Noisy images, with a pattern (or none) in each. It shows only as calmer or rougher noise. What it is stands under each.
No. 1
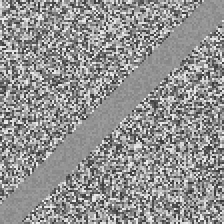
a diagonal band
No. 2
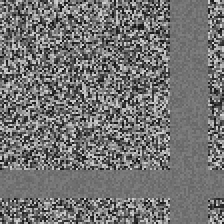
bands of rows crossing bands of columns
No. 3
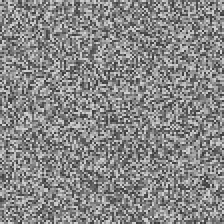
only noise
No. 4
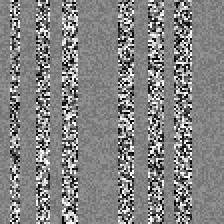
bands of columns
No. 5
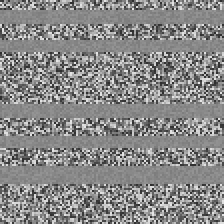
bands of rows
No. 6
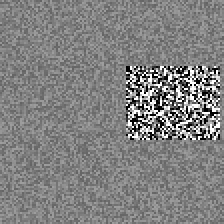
one block
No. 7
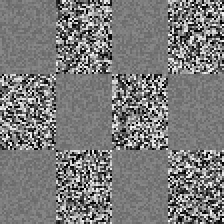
a checkerboard
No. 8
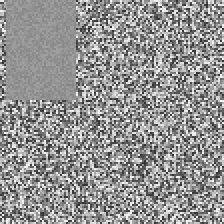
one block
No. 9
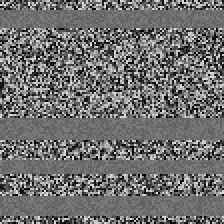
bands of rows
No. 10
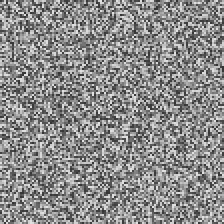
only noise
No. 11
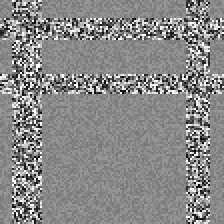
bands of rows crossing bands of columns
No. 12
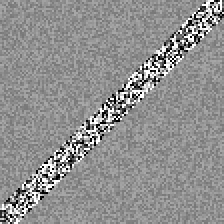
a diagonal band
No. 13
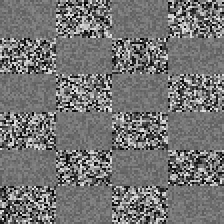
a checkerboard
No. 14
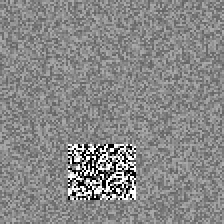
one block
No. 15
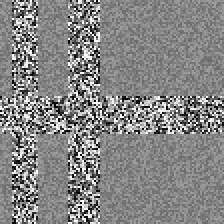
bands of rows crossing bands of columns
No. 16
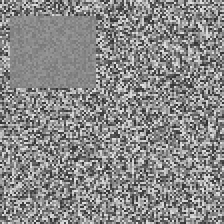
one block
